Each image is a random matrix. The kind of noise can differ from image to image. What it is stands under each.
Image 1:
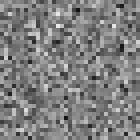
independent entries
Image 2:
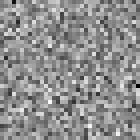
independent entries
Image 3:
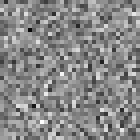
independent entries
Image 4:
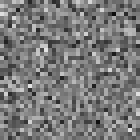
independent entries
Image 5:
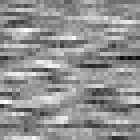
streaked along the rows
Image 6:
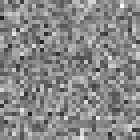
independent entries
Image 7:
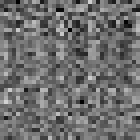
low rank plus noise
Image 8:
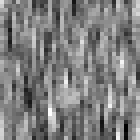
streaked along the columns
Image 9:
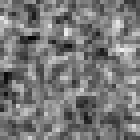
blotchy
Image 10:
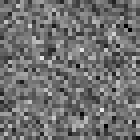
independent entries
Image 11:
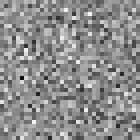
independent entries
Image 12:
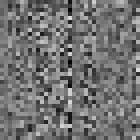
columns of uneven size
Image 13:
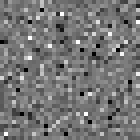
heavy tails
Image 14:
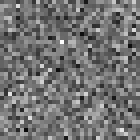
independent entries
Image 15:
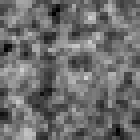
blotchy
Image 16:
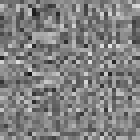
low rank plus noise
